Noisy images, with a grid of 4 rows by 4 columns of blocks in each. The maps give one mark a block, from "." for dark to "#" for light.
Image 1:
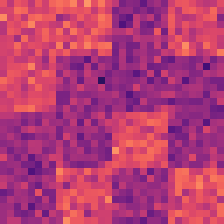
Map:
##.#
#...
..#.
.#.#
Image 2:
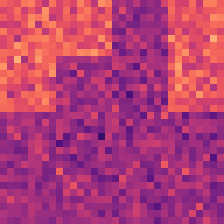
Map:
##.#
#..#
....
....
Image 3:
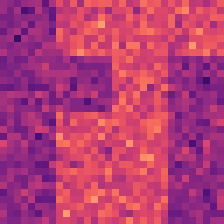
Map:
.###
..#.
.##.
.##.
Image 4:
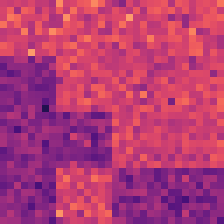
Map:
####
.###
..##
.#..
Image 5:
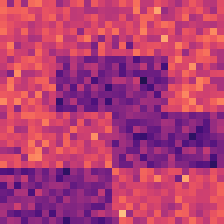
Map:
####
#..#
##..
..##
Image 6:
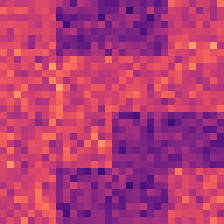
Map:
#..#
####
##..
#..#
